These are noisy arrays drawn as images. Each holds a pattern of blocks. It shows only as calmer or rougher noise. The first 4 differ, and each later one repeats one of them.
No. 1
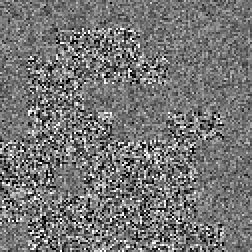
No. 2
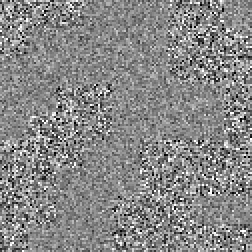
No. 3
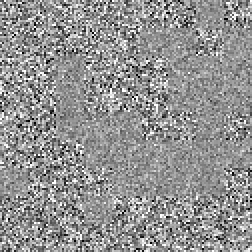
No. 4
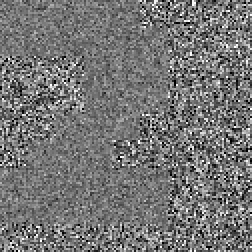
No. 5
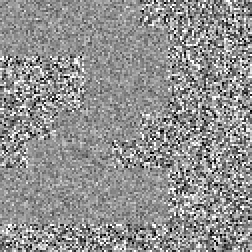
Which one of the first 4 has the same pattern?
4
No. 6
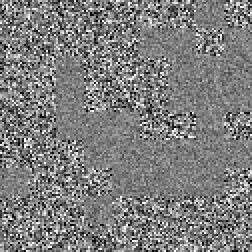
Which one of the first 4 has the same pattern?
3
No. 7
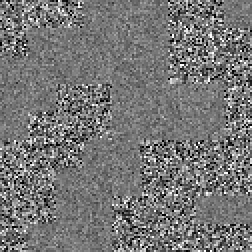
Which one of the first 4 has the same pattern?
2
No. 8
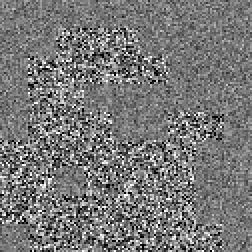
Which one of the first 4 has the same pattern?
1
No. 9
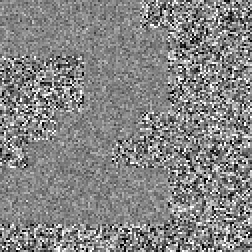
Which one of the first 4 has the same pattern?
4
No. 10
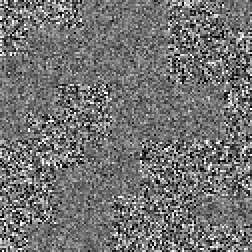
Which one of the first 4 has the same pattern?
2
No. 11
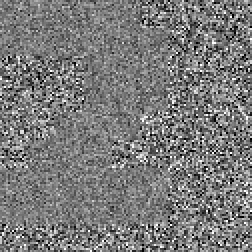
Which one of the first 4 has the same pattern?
4
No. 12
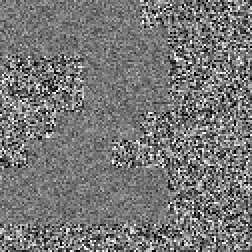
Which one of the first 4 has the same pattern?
4
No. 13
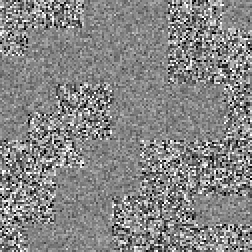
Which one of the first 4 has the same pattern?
2
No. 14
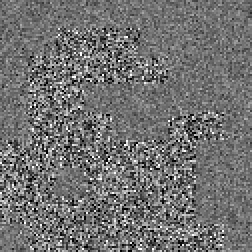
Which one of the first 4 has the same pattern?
1
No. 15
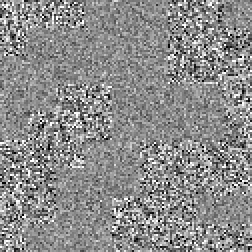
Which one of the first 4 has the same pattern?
2
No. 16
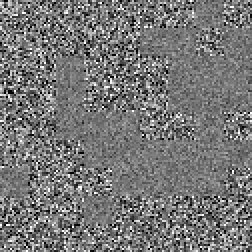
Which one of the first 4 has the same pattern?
3
